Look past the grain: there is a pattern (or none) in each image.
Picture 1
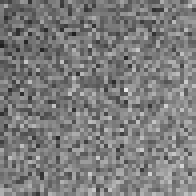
a smooth slope
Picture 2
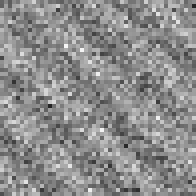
diagonal stripes
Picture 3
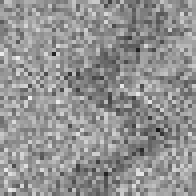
a wavy band
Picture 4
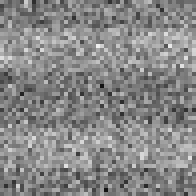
horizontal stripes
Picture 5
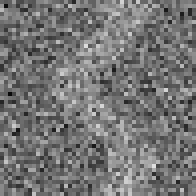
a wavy band
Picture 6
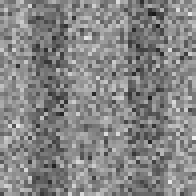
vertical stripes
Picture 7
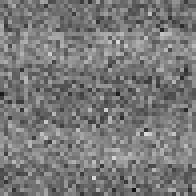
horizontal stripes
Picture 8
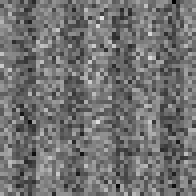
vertical stripes
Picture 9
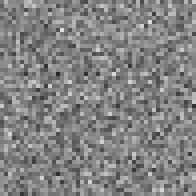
only noise
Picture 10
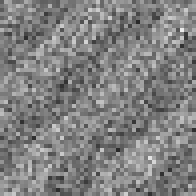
diagonal stripes
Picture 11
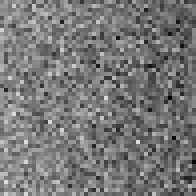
a smooth slope
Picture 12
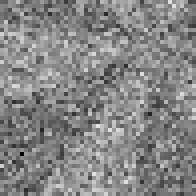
spokes from one point
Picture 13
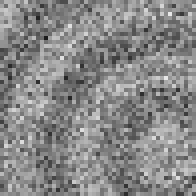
rings round one point
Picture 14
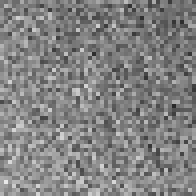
a smooth slope
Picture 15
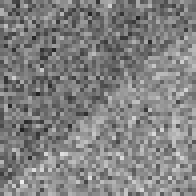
a sharp edge
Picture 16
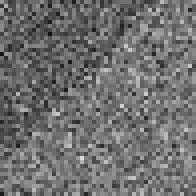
a sharp edge
